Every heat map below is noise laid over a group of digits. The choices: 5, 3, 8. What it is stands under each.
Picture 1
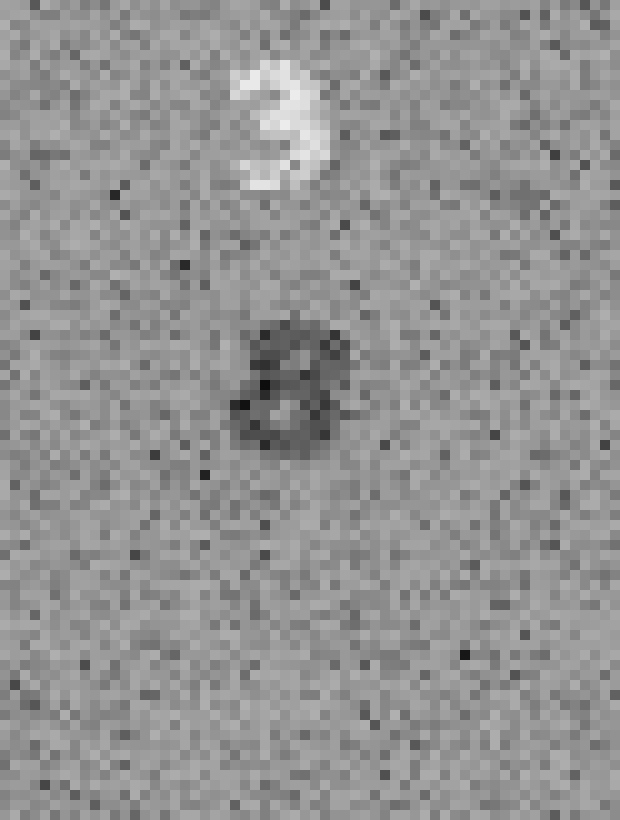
top middle: light 3; centre: dark 8
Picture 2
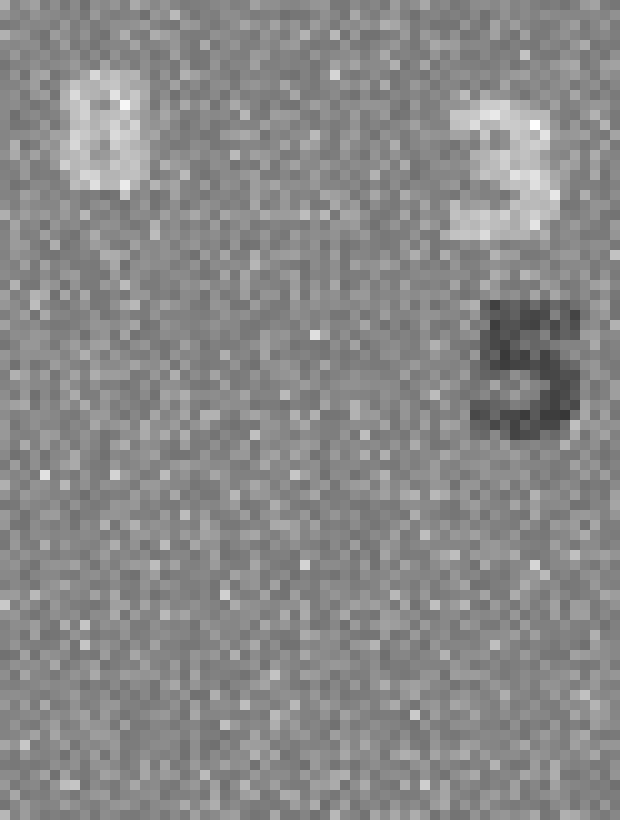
top left: light 8; top right: light 3; middle right: dark 5
